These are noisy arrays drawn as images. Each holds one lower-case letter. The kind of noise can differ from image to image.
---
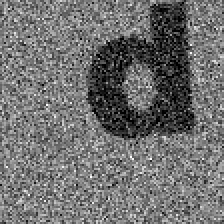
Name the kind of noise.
independent entries
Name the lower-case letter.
d
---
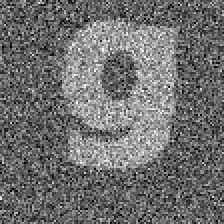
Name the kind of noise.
independent entries
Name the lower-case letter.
g
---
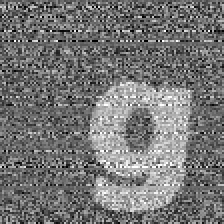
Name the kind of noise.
rows of uneven size
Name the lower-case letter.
g
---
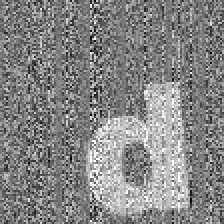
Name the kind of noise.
columns of uneven size
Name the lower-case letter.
d
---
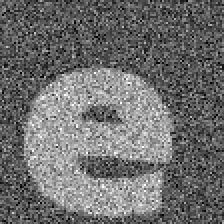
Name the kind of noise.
independent entries
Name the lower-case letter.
e
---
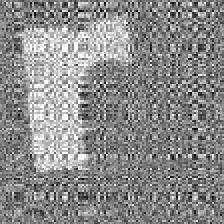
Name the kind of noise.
low rank plus noise
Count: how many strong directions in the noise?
one
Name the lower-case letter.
r
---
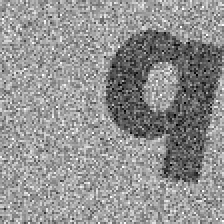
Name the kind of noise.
independent entries
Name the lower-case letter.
q
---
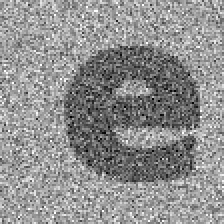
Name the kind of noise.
independent entries
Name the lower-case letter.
e
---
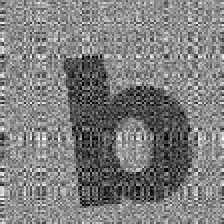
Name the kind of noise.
low rank plus noise
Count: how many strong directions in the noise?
one
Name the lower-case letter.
b
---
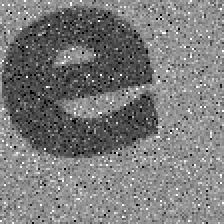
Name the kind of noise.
heavy tails
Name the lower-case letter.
e
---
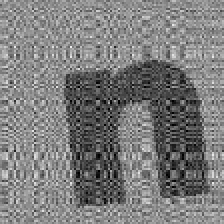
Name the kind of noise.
low rank plus noise
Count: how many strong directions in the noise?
one
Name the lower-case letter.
n
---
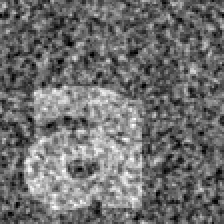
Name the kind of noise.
blotchy
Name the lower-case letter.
a
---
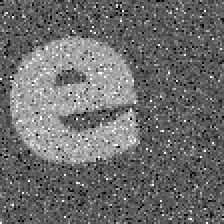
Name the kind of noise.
heavy tails
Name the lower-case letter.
e
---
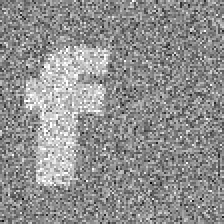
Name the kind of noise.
independent entries
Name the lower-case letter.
f
